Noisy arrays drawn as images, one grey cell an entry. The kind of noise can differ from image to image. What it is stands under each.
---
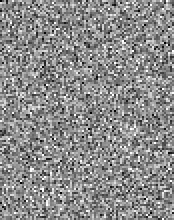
independent entries
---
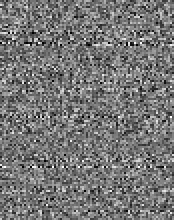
rows of uneven size
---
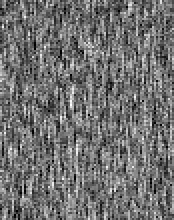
streaked along the columns
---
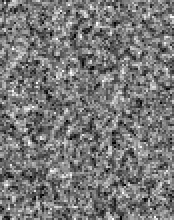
blotchy
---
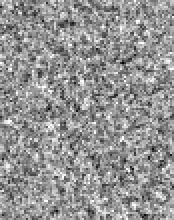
blotchy
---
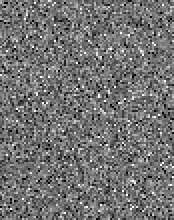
heavy tails
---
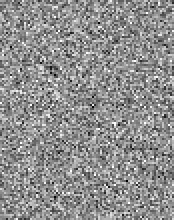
independent entries
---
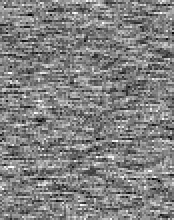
streaked along the rows
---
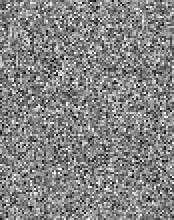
independent entries
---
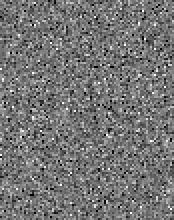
heavy tails
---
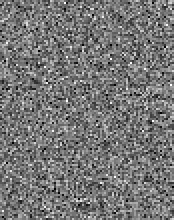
independent entries
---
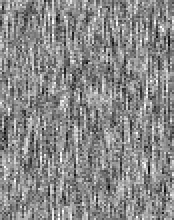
streaked along the columns
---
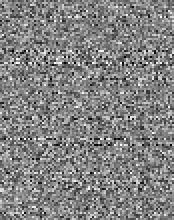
rows of uneven size
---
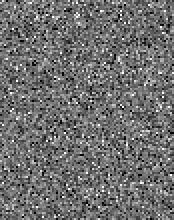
heavy tails
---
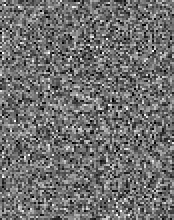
low rank plus noise
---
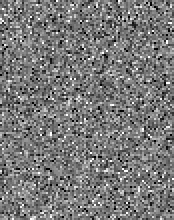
heavy tails
